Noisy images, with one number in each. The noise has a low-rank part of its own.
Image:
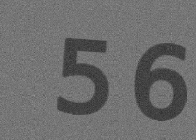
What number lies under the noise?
56
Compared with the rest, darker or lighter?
darker
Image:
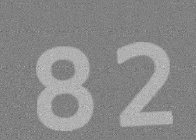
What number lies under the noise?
82
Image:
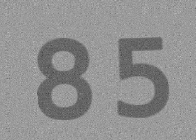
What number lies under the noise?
85
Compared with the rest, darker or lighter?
darker
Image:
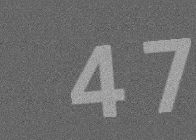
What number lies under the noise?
47
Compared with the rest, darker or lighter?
lighter
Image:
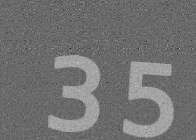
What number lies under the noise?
35
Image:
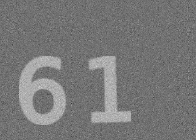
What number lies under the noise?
61
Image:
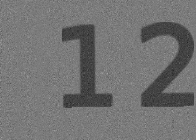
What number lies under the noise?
12
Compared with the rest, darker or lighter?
darker
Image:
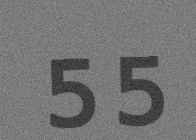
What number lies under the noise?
55
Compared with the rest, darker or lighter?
darker
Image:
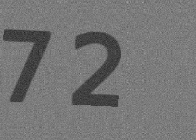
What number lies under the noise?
72
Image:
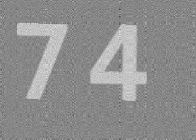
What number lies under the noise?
74
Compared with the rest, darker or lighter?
lighter
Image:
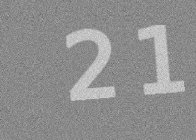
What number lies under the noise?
21
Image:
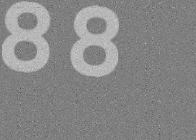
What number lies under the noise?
88
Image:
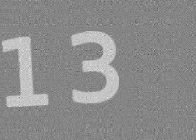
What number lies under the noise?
13
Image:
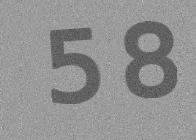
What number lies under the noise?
58
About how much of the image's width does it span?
two thirds
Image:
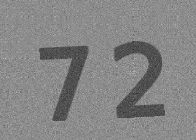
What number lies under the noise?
72
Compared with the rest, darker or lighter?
darker
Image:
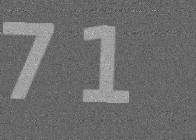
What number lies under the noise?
71
